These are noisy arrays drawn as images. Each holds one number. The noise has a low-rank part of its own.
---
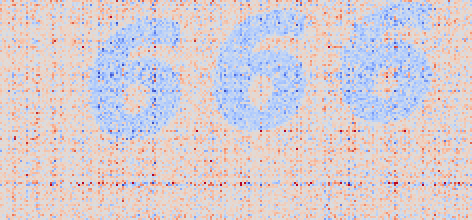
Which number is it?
666
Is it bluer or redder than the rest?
bluer
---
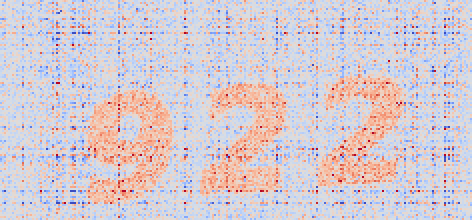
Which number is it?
922
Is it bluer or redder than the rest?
redder
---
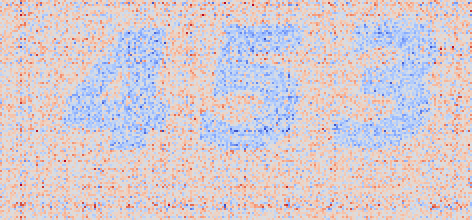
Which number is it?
453
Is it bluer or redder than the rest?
bluer
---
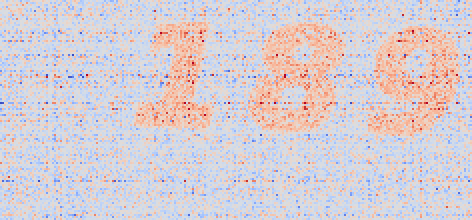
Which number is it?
189
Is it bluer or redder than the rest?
redder
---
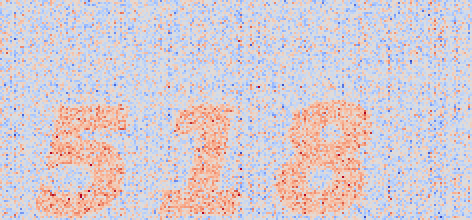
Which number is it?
518
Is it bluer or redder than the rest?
redder
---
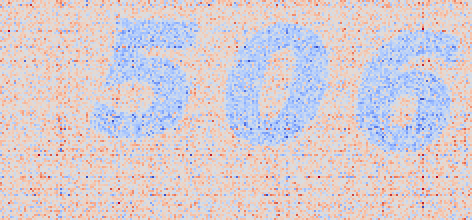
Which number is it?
506
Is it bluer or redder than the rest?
bluer
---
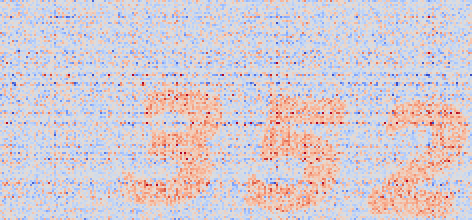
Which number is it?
352
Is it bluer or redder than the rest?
redder
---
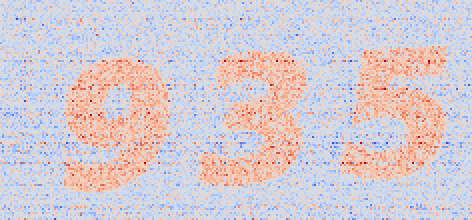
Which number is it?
935
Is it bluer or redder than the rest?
redder
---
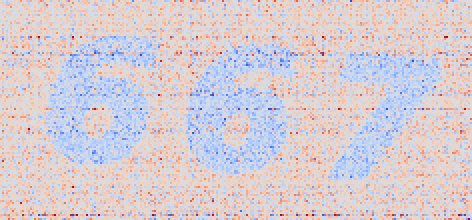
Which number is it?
667
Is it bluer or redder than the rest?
bluer
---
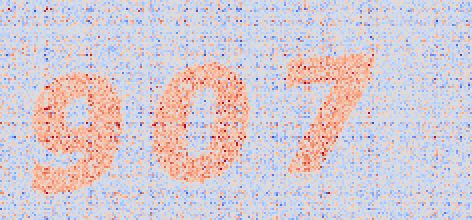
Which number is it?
907
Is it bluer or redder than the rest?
redder
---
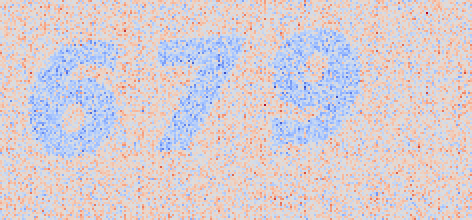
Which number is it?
679
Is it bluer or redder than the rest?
bluer
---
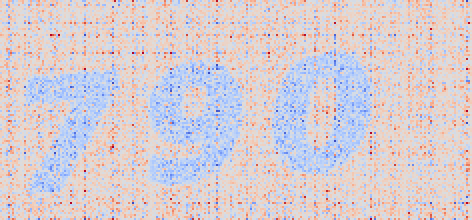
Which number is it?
790
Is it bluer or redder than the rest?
bluer
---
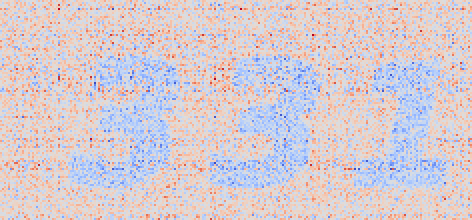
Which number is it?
331
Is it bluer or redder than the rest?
bluer
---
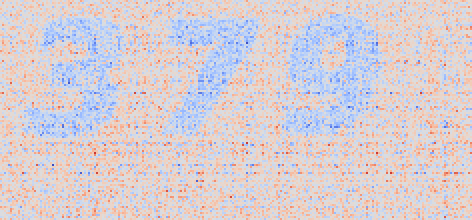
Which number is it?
379
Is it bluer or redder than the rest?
bluer
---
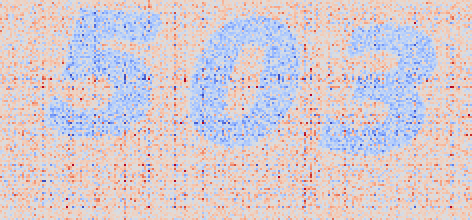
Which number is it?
503
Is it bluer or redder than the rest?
bluer
